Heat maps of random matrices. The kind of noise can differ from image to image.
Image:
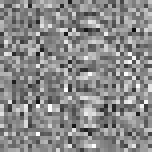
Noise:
low rank plus noise
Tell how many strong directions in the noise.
three or four
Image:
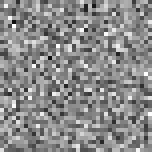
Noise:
independent entries
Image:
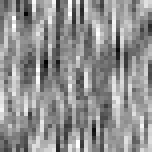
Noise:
streaked along the columns
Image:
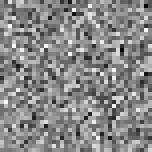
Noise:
independent entries
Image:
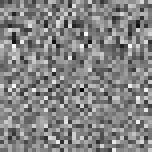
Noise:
low rank plus noise
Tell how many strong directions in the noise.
three or four
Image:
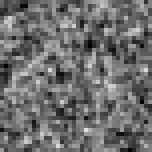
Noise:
blotchy
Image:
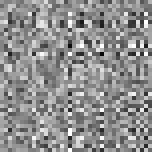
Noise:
low rank plus noise
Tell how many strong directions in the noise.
one
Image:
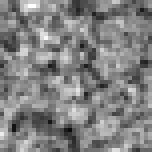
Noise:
blotchy
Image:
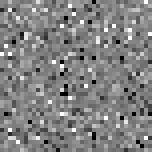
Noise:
heavy tails
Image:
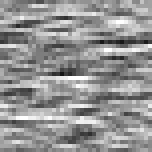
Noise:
streaked along the rows
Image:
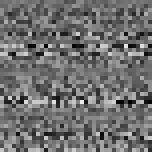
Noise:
rows of uneven size
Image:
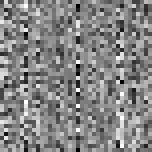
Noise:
columns of uneven size
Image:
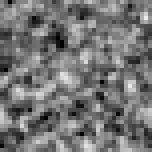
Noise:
blotchy
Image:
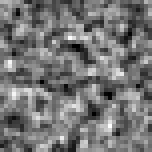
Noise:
blotchy
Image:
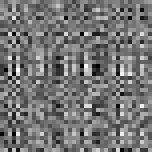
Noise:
low rank plus noise
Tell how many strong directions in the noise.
one
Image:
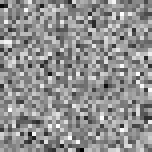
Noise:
independent entries
